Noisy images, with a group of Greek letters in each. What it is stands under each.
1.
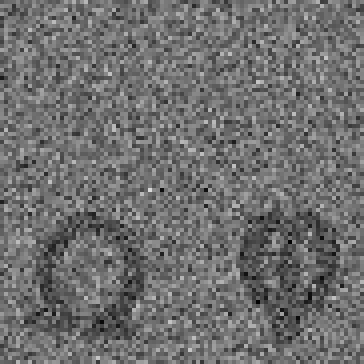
bottom left: dark omega; bottom right: dark phi
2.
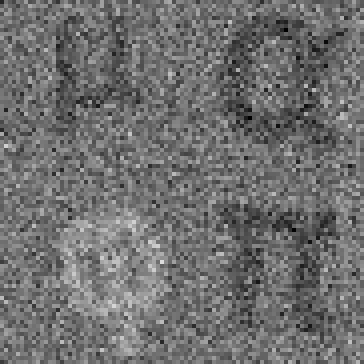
top left: dark mu; top right: dark alpha; bottom left: light phi; bottom right: dark pi
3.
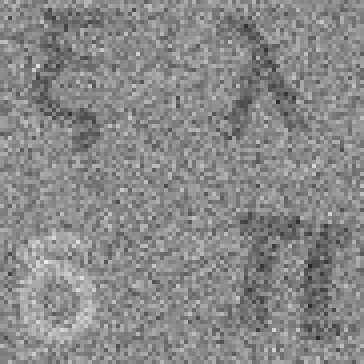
top left: dark xi; top right: dark lambda; bottom left: light delta; bottom right: dark pi
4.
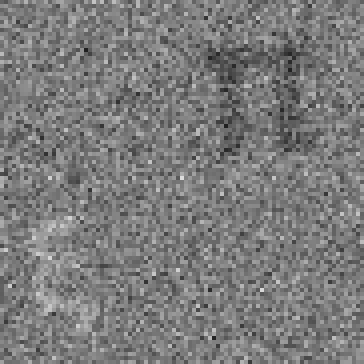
top right: dark pi; bottom left: light xi
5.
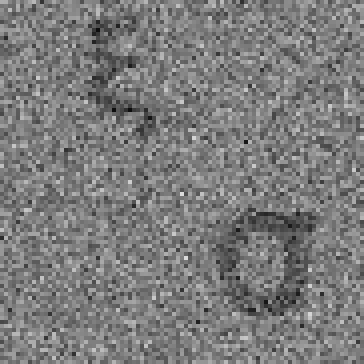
top left: dark xi; bottom right: dark sigma
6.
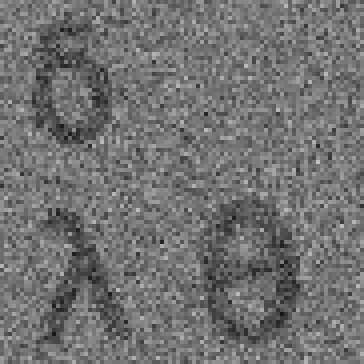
top left: dark delta; bottom left: dark lambda; bottom right: dark theta
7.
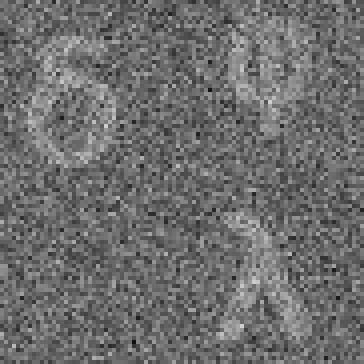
top left: light delta; top right: light phi; bottom right: light lambda
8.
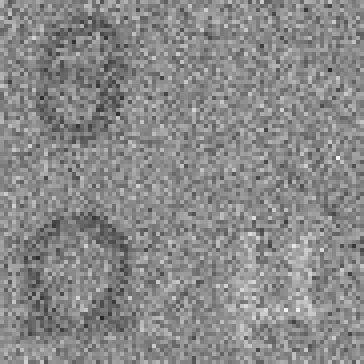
top left: dark theta; bottom left: dark omega; bottom right: light mu
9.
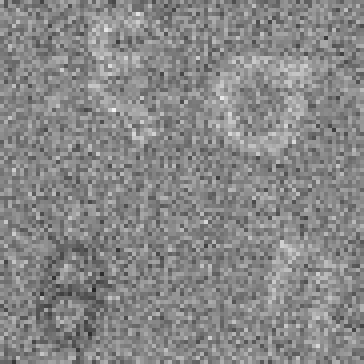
top left: light xi; top right: light sigma; bottom left: dark theta; bottom right: light eta
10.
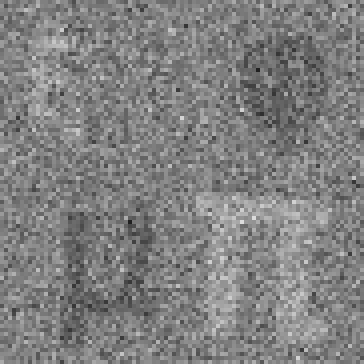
top left: light xi; top right: dark phi; bottom left: dark mu; bottom right: light pi
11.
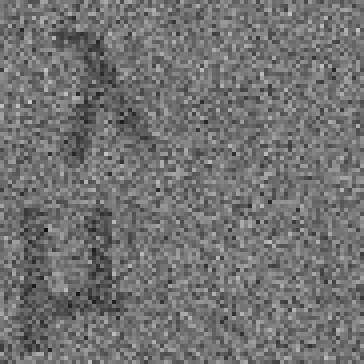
top left: dark lambda; bottom left: dark mu
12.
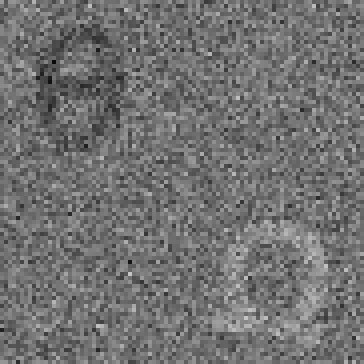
top left: dark theta; bottom right: light omega
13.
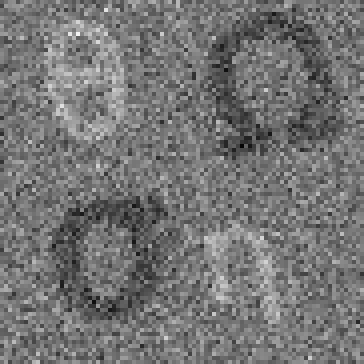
top left: light theta; top right: dark omega; bottom left: dark sigma; bottom right: light eta
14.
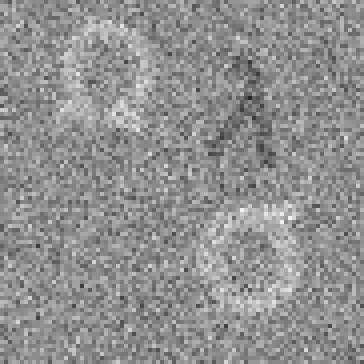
top left: light omega; top right: dark lambda; bottom right: light sigma
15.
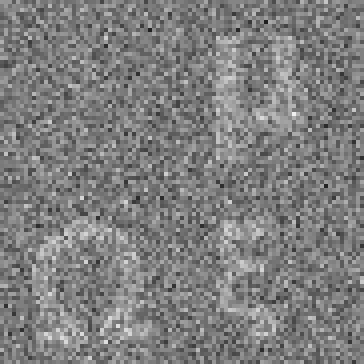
top right: light mu; bottom left: light omega; bottom right: light xi
